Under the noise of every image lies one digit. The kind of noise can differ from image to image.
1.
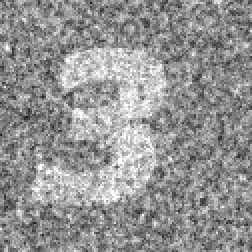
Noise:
blotchy
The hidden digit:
3
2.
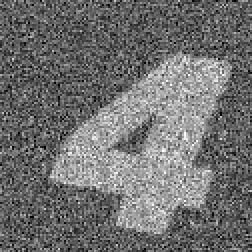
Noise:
low rank plus noise
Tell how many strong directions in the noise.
five to eight
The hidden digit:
4
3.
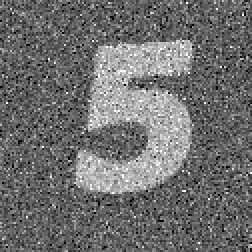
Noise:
heavy tails
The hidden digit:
5
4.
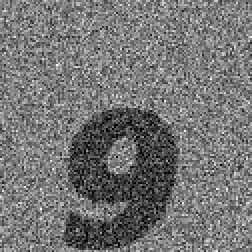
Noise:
independent entries
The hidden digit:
9
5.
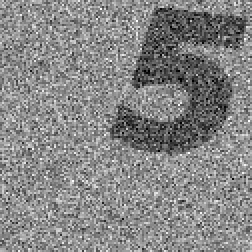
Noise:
independent entries
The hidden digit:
5
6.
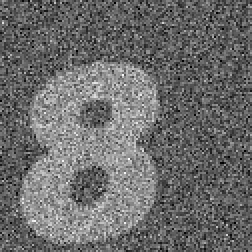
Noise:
independent entries
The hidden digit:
8
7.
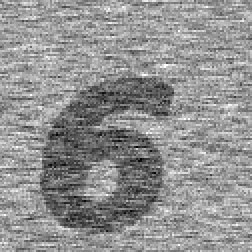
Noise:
streaked along the rows
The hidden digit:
6
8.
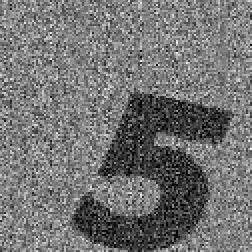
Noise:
columns of uneven size
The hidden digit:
5
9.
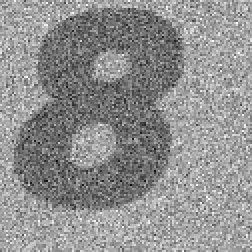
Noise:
low rank plus noise
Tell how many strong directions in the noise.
one
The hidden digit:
8
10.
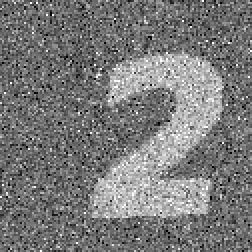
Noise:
heavy tails
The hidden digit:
2
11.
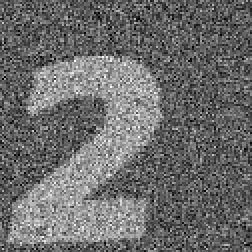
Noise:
low rank plus noise
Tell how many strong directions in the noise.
five to eight
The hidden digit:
2
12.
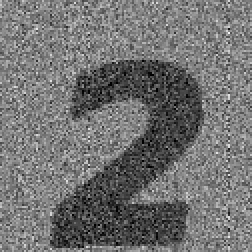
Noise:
columns of uneven size
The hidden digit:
2
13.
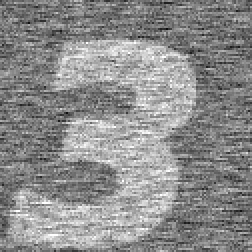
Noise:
streaked along the rows
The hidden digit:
3
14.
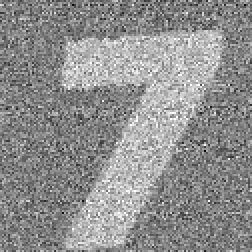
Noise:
rows of uneven size
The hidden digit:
7
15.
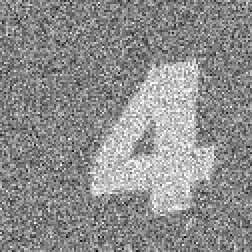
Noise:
independent entries
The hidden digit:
4
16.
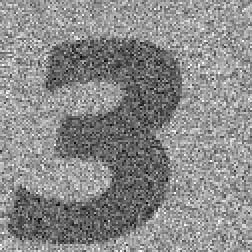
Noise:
low rank plus noise
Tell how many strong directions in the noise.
five to eight
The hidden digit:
3
